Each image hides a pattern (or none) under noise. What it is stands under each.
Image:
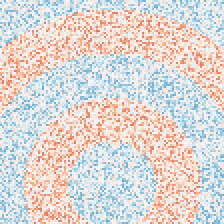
rings round one point
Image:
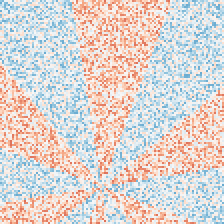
spokes from one point
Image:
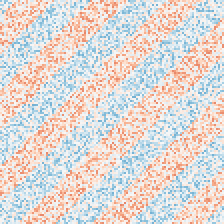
diagonal stripes
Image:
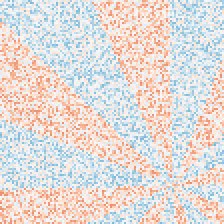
spokes from one point
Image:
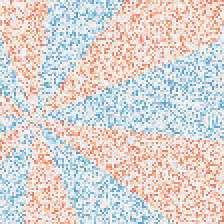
spokes from one point
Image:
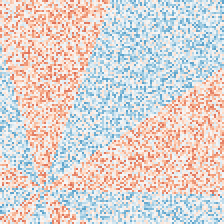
spokes from one point
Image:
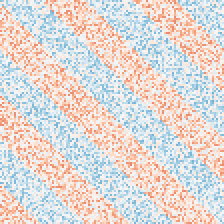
diagonal stripes
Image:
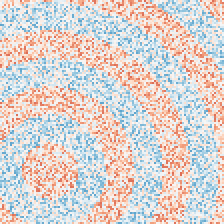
rings round one point
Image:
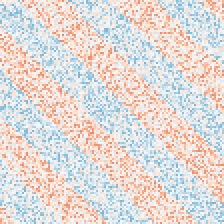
diagonal stripes
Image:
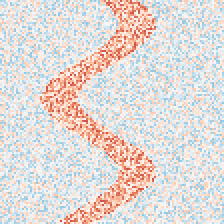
a wavy band
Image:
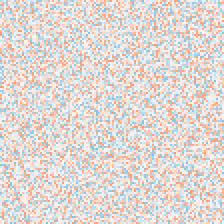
only noise
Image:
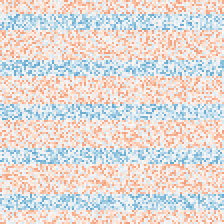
horizontal stripes
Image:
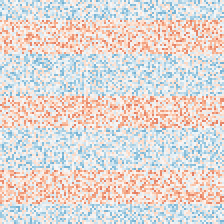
horizontal stripes
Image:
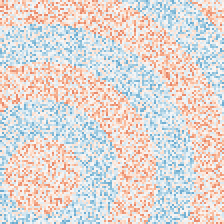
rings round one point
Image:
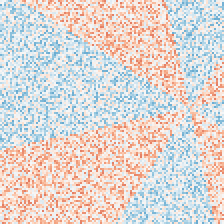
spokes from one point
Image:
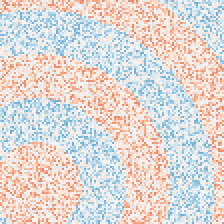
rings round one point
